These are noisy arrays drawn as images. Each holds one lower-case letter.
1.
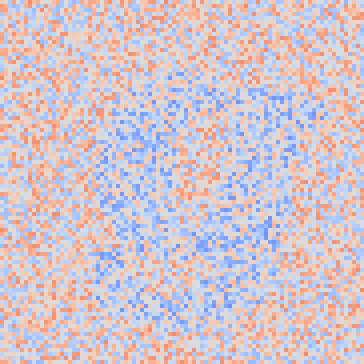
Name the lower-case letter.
g
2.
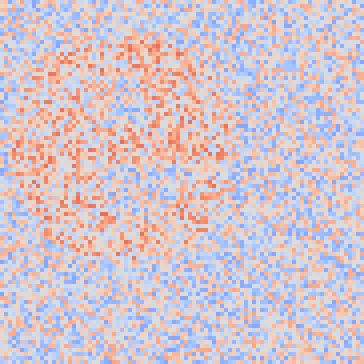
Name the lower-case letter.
e
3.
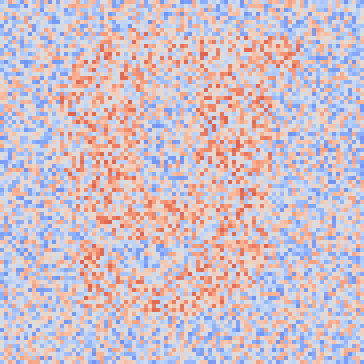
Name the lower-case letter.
g
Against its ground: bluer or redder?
redder
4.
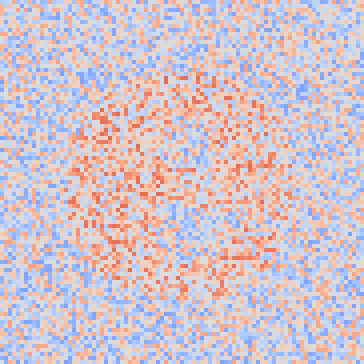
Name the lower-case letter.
e
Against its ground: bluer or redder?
redder
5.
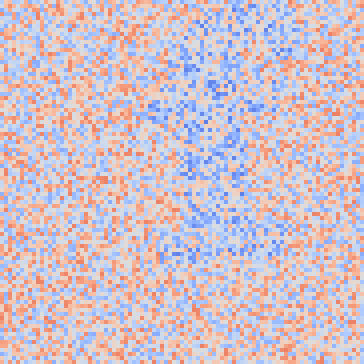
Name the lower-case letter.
f
